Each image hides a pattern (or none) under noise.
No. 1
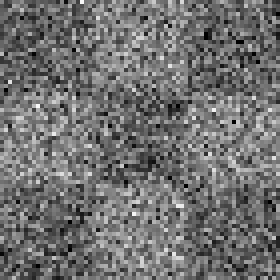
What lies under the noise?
a checkerboard
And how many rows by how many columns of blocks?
3 by 3
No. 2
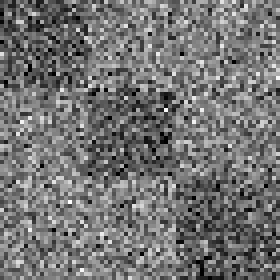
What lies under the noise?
blocks along the diagonal
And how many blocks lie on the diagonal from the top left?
3
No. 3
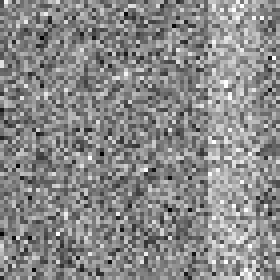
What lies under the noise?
one band of columns
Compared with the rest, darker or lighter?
lighter
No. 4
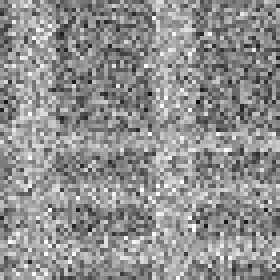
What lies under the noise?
bands of rows crossing bands of columns
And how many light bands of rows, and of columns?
3 and 2
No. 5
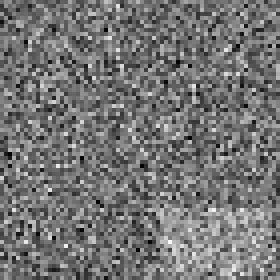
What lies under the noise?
one block
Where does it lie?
bottom right
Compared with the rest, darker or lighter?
lighter
